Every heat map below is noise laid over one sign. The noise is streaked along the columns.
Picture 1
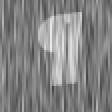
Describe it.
light pilcrow
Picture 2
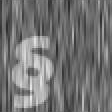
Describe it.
light section sign
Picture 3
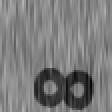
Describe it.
dark infinity sign
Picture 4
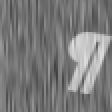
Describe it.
light pilcrow
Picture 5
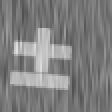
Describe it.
light plus-minus sign
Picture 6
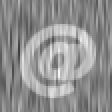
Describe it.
light at sign
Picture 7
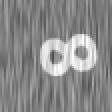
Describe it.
light infinity sign
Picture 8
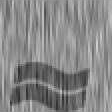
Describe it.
dark approximately sign
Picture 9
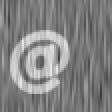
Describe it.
light at sign
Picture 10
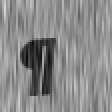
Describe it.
dark pilcrow
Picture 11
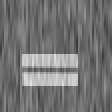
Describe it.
light equals sign
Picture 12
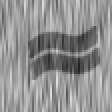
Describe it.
dark approximately sign
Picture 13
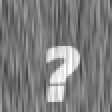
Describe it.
light question mark
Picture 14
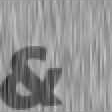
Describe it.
dark ampersand
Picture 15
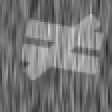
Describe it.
light not-equal sign
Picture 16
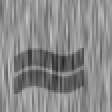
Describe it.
dark approximately sign
